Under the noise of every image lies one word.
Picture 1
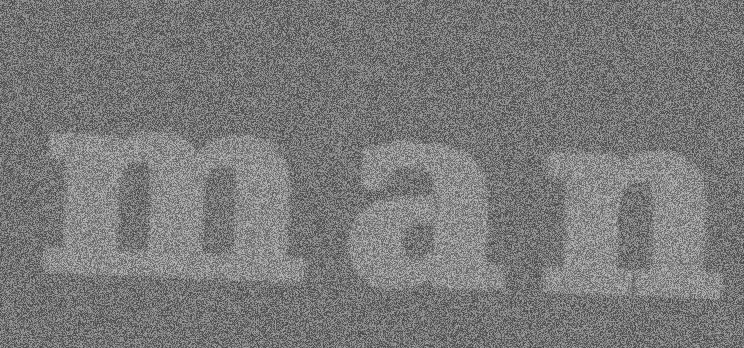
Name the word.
man
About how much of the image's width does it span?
nearly all
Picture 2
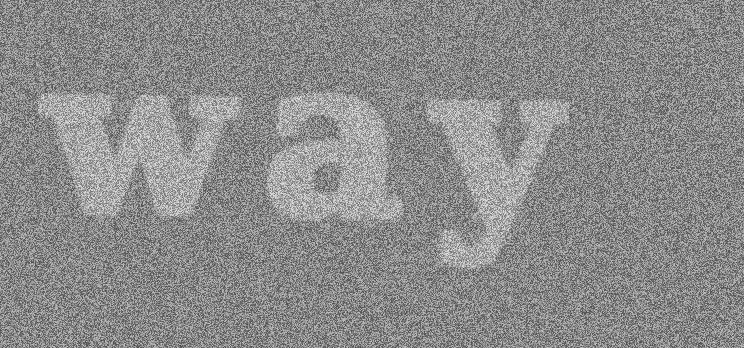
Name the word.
way
